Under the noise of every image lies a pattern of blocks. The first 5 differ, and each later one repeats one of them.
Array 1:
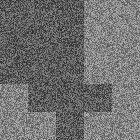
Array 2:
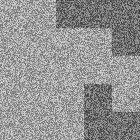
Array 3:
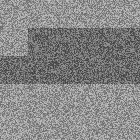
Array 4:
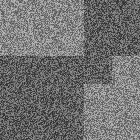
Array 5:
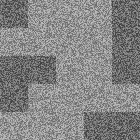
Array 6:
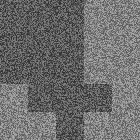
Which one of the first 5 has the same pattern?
1
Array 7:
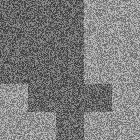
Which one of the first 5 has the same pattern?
1
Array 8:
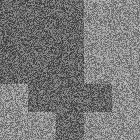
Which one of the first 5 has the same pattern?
1
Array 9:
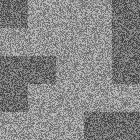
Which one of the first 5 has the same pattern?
5
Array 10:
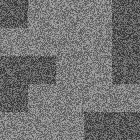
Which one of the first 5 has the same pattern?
5
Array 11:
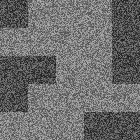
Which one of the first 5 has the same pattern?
5
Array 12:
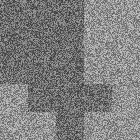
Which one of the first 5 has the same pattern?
1
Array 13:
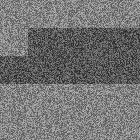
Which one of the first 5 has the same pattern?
3
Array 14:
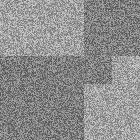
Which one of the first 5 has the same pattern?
4
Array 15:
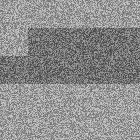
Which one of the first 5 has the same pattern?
3
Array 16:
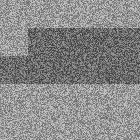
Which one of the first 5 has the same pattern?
3
